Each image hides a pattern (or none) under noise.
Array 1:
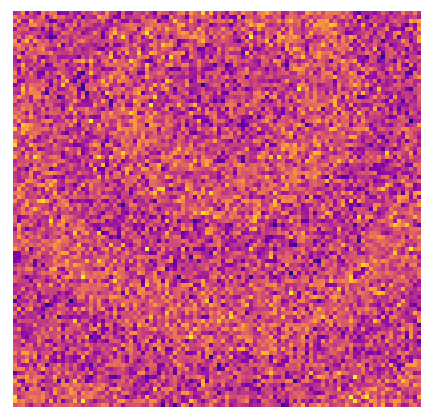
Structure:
rings round one point
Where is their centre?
top middle
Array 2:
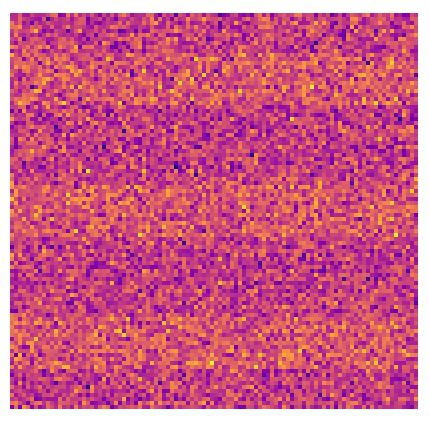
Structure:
horizontal stripes
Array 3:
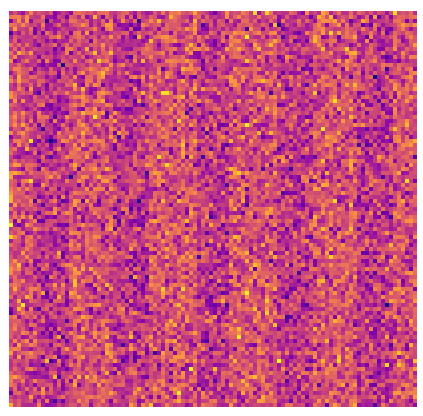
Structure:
vertical stripes
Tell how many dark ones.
5
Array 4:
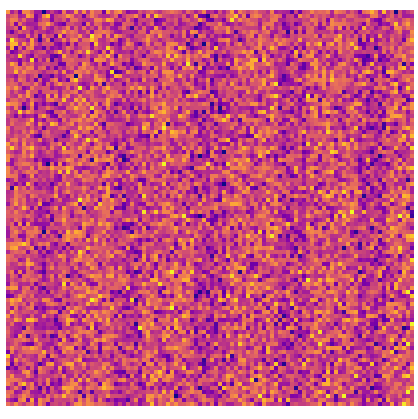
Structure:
vertical stripes
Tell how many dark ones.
5
